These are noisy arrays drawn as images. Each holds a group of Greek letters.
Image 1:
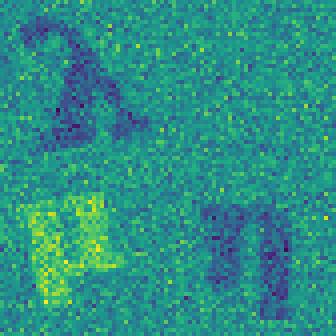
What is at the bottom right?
eta
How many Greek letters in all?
3
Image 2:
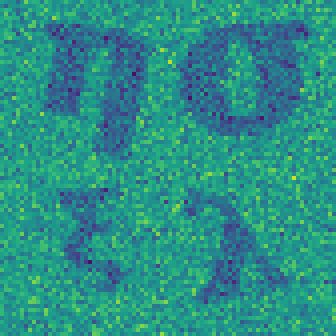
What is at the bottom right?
lambda
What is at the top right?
sigma
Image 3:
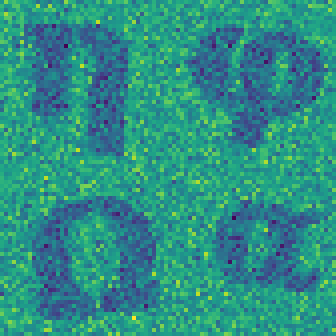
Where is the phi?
top right
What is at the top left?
eta
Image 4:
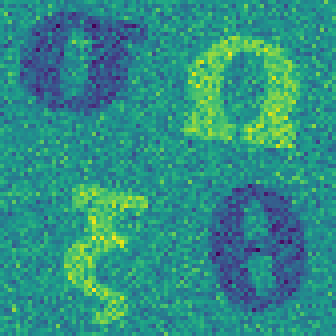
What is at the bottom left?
xi
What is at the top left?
sigma
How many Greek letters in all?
4
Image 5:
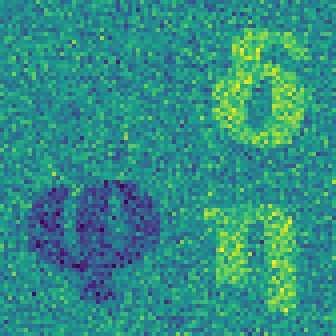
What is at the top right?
delta
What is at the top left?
nothing
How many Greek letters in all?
3
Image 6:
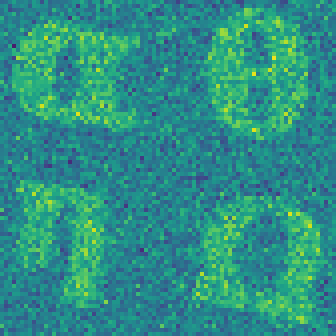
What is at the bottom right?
omega
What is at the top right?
theta
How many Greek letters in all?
4
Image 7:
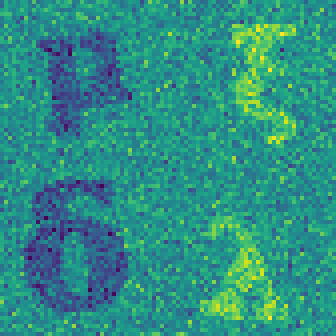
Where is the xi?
top right
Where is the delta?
bottom left
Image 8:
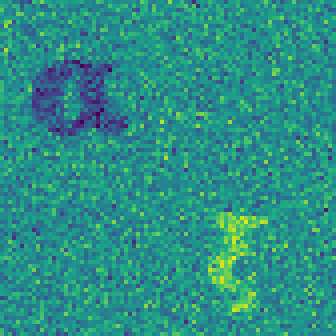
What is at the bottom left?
nothing
